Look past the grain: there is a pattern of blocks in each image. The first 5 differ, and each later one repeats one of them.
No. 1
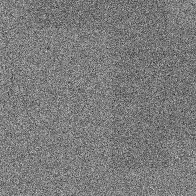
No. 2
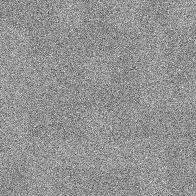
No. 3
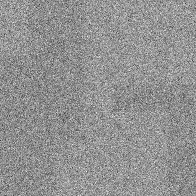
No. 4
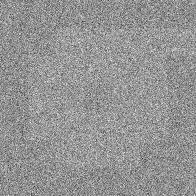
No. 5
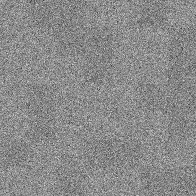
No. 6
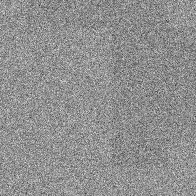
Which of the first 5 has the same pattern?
1
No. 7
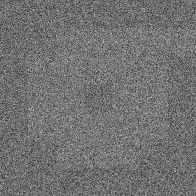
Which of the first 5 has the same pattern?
4
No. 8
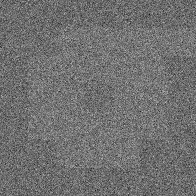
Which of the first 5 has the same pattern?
4
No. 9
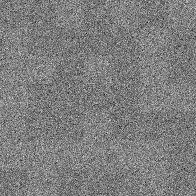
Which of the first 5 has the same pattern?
2
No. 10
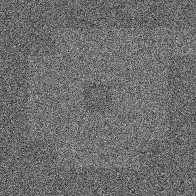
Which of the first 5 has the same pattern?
4
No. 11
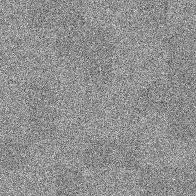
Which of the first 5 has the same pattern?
5
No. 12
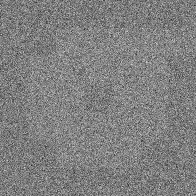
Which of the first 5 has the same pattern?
4
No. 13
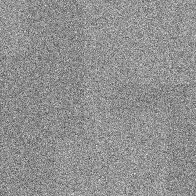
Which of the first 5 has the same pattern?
3
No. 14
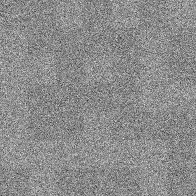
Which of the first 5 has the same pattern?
2
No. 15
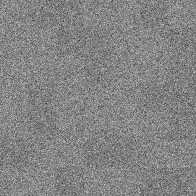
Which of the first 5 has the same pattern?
5
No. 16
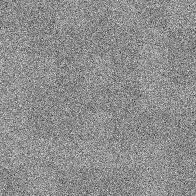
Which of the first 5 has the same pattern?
2
